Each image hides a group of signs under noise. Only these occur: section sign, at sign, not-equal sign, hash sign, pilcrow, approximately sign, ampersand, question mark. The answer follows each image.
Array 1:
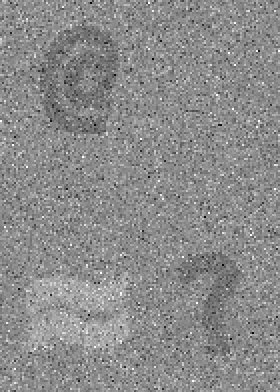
top left: dark at sign; bottom left: light approximately sign; bottom right: dark question mark
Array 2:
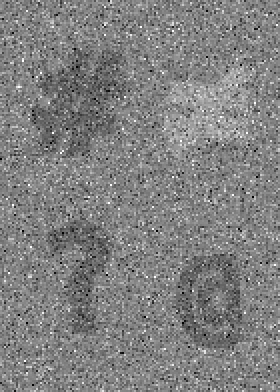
top left: dark hash sign; top right: light not-equal sign; bottom left: dark question mark; bottom right: dark at sign
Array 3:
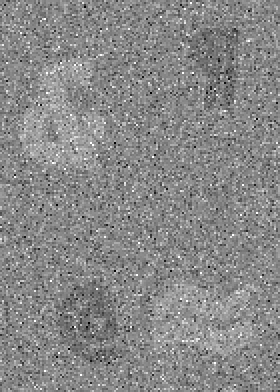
top left: light ampersand; top right: dark pilcrow; bottom left: dark at sign; bottom right: light approximately sign
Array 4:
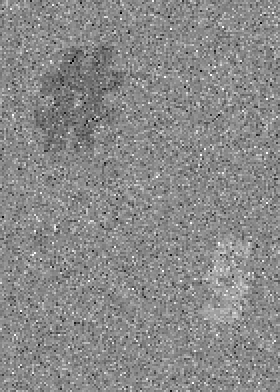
top left: dark hash sign; bottom right: light section sign
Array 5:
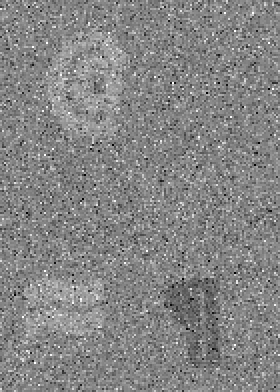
top left: light at sign; bottom left: light approximately sign; bottom right: dark pilcrow
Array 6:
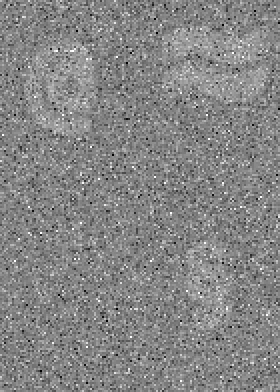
top left: light at sign; top right: light approximately sign; bottom right: light section sign
